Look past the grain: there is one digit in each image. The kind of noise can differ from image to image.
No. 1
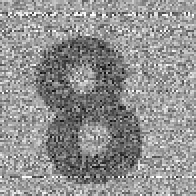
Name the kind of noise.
rows of uneven size
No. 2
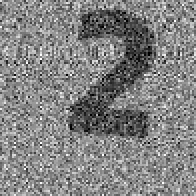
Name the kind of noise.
low rank plus noise
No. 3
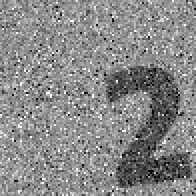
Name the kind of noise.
heavy tails
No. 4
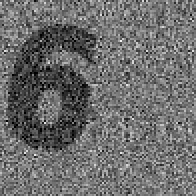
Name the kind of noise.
low rank plus noise
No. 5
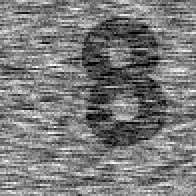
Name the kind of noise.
streaked along the rows
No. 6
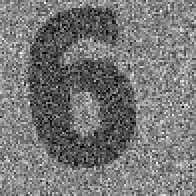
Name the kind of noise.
independent entries
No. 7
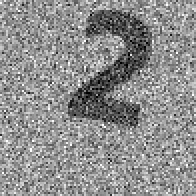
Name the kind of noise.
independent entries
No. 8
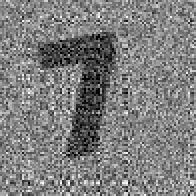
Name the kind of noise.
low rank plus noise
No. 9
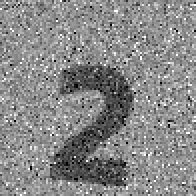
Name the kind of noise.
heavy tails
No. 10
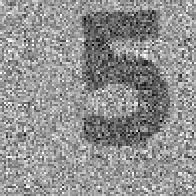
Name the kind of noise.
low rank plus noise
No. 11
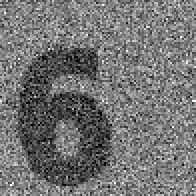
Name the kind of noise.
independent entries
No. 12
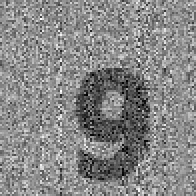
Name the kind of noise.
columns of uneven size
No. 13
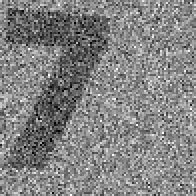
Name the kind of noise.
independent entries
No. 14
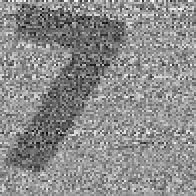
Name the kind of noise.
rows of uneven size
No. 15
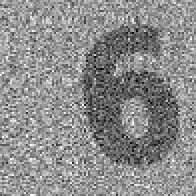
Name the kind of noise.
low rank plus noise
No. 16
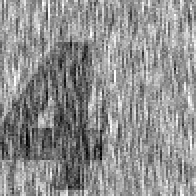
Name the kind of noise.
streaked along the columns
